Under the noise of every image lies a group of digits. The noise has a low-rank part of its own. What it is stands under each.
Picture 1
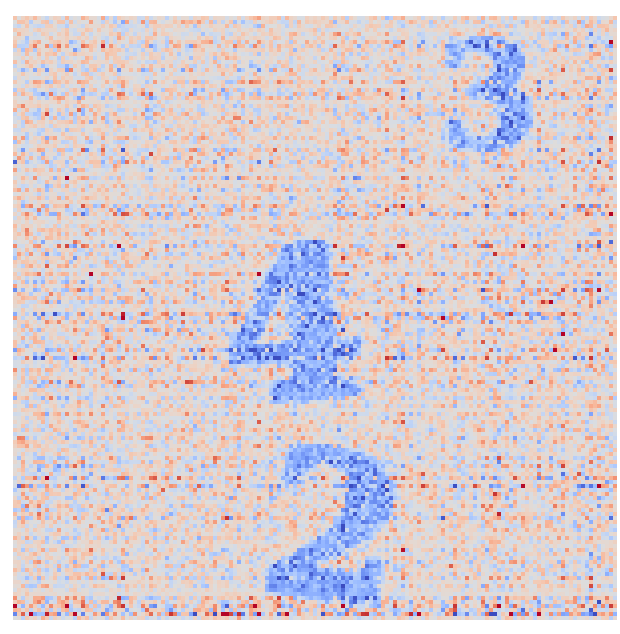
top right: 3; centre: 4; bottom middle: 2
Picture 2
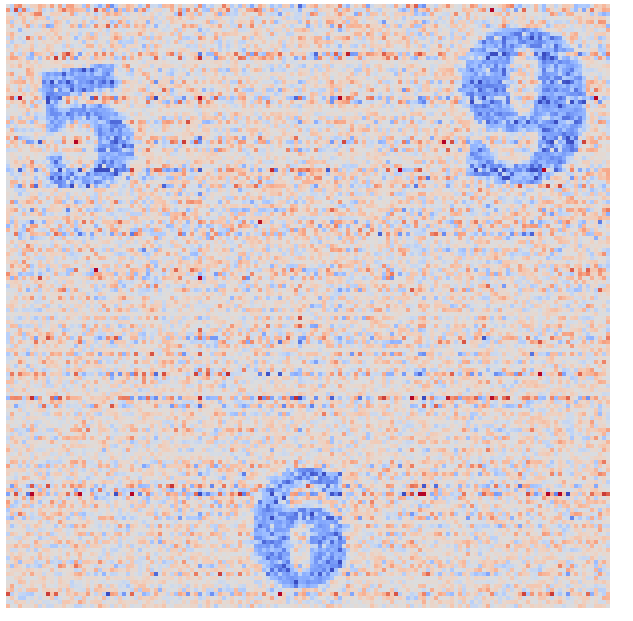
top left: 5; top right: 9; bottom middle: 6
